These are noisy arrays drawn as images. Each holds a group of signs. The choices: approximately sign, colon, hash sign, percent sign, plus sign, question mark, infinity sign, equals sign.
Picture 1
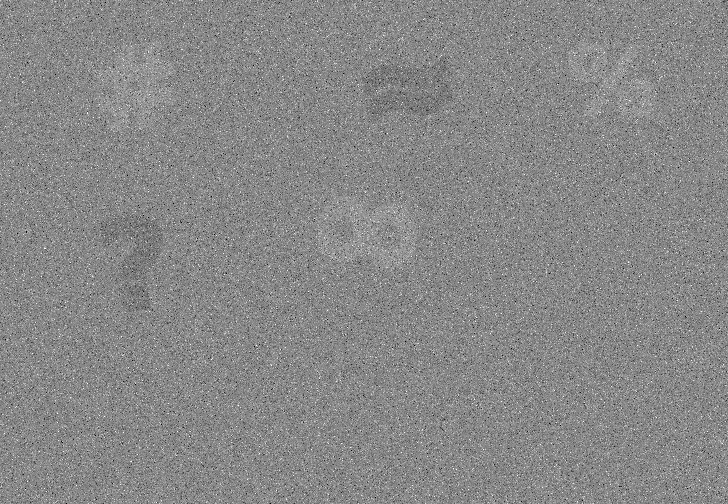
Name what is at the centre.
infinity sign
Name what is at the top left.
hash sign
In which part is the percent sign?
top right
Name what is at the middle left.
question mark
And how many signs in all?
5
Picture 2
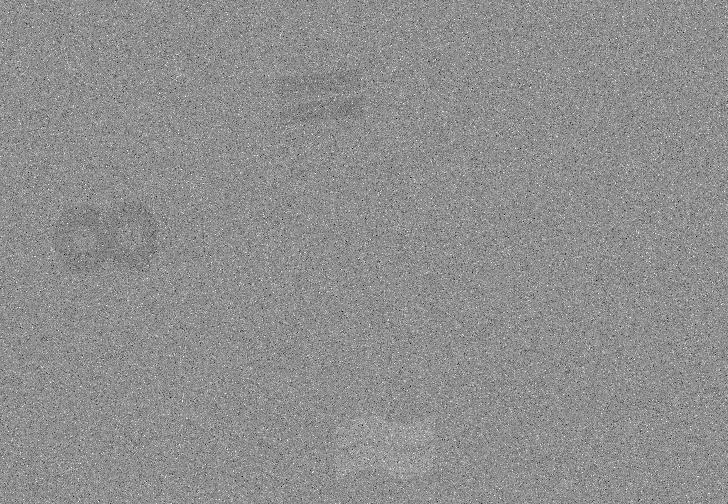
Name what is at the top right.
nothing
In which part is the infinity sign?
middle left
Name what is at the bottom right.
nothing
